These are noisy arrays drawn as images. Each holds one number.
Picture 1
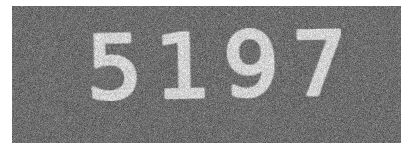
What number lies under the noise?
5197
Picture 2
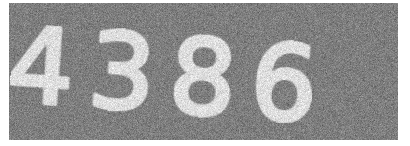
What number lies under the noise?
4386
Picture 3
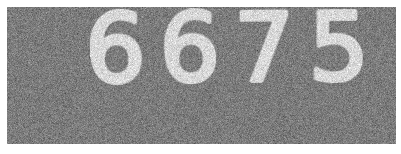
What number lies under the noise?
6675
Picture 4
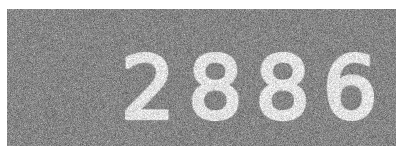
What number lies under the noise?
2886
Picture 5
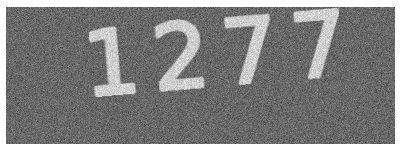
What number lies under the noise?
1277
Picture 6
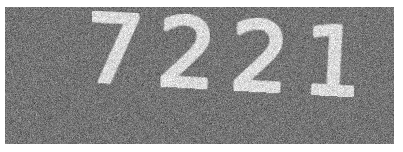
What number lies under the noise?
7221
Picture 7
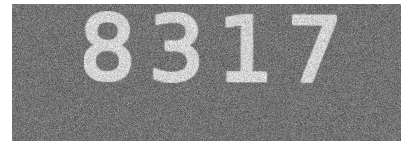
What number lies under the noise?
8317
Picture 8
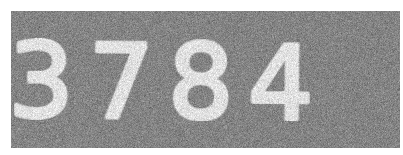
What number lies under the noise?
3784
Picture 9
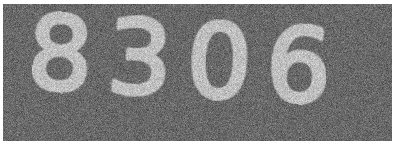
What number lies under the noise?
8306
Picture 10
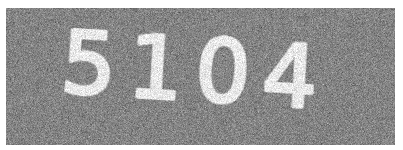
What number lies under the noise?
5104
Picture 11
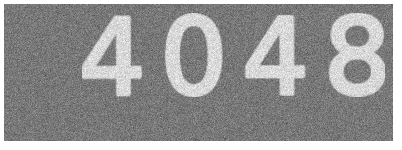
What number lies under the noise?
4048
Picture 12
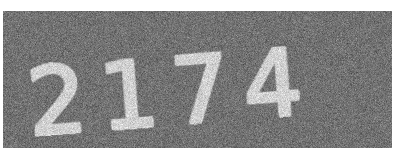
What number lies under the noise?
2174
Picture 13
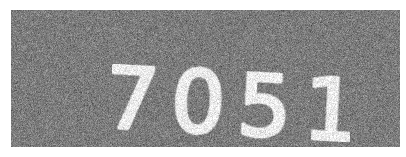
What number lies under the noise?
7051
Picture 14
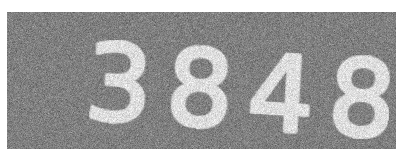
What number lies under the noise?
3848
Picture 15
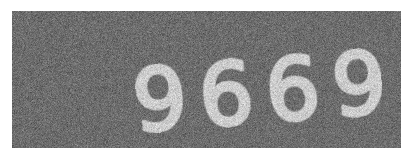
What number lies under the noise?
9669
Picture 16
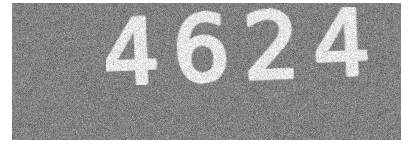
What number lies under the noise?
4624
